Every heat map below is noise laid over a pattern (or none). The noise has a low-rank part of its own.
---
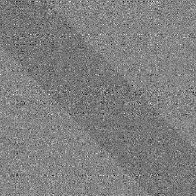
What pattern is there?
a diagonal band
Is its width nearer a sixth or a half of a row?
a half
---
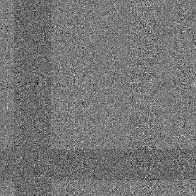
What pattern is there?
bands of rows crossing bands of columns
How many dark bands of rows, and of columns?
1 and 1
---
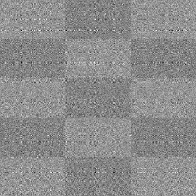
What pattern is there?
a checkerboard
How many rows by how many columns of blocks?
5 by 3
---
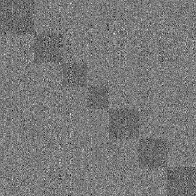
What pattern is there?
blocks along the diagonal
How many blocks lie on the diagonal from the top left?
7
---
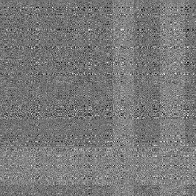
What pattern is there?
bands of rows crossing bands of columns
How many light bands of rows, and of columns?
1 and 2
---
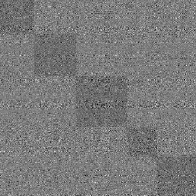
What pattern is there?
blocks along the diagonal
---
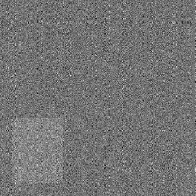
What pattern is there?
one block
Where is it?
bottom left
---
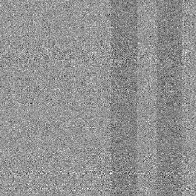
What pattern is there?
bands of columns
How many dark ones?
2
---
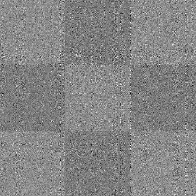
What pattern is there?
a checkerboard
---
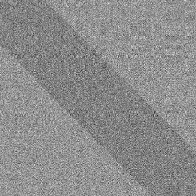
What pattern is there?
a diagonal band
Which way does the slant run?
top left to bottom right
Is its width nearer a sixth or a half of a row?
a half
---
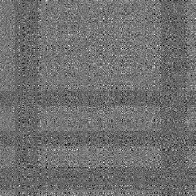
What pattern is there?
bands of rows crossing bands of columns
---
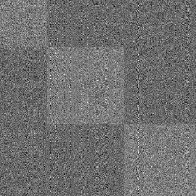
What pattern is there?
blocks along the diagonal
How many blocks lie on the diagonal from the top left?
3
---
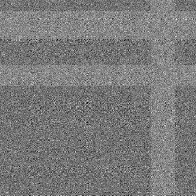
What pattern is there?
bands of rows crossing bands of columns
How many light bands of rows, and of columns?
2 and 1
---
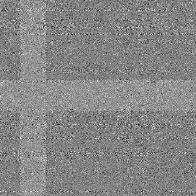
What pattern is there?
bands of rows crossing bands of columns
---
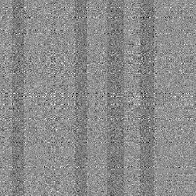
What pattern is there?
bands of columns
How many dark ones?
4
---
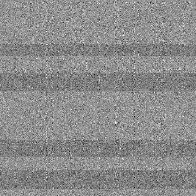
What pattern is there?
bands of rows
